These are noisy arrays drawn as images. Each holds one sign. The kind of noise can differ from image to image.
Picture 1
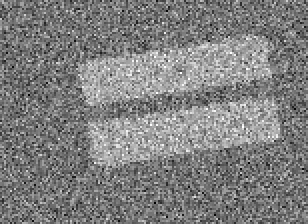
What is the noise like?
independent entries
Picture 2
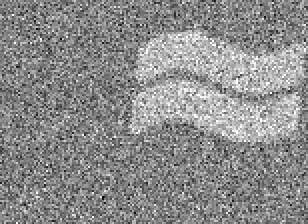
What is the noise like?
independent entries
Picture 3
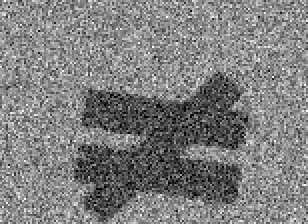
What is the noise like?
independent entries
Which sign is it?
not-equal sign
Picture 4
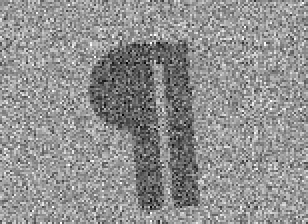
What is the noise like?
low rank plus noise
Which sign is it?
pilcrow
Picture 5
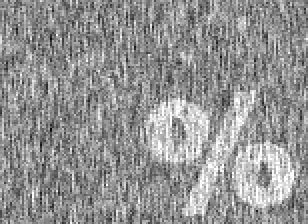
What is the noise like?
streaked along the columns
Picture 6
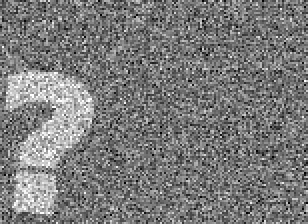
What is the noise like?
low rank plus noise
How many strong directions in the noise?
two
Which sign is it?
question mark
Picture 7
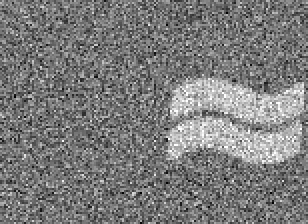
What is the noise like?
low rank plus noise
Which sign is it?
approximately sign
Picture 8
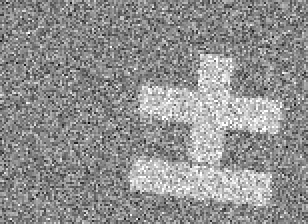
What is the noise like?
independent entries
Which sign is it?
plus-minus sign
